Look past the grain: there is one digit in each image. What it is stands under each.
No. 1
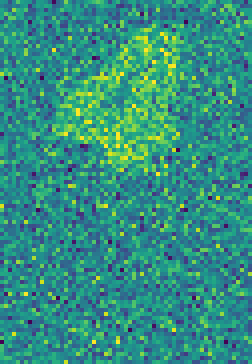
4
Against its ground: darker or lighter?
lighter
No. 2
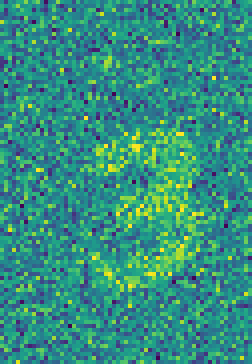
3
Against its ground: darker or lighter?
lighter
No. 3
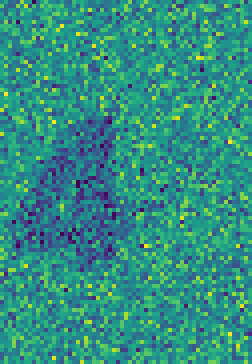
4
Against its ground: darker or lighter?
darker
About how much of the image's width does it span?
half
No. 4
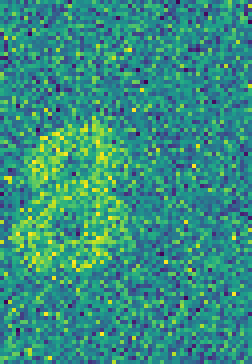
8
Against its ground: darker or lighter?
lighter
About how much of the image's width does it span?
half
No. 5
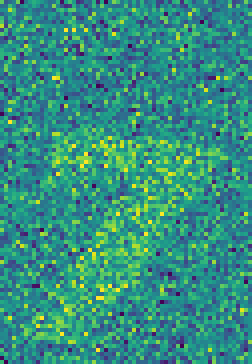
7
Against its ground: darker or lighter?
lighter
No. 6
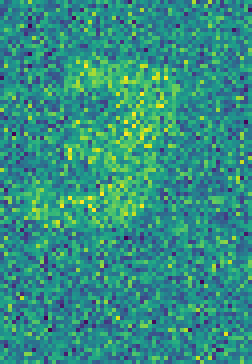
3
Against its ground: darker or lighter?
lighter
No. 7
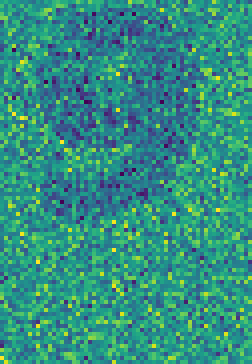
9
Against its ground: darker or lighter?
darker
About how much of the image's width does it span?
two thirds
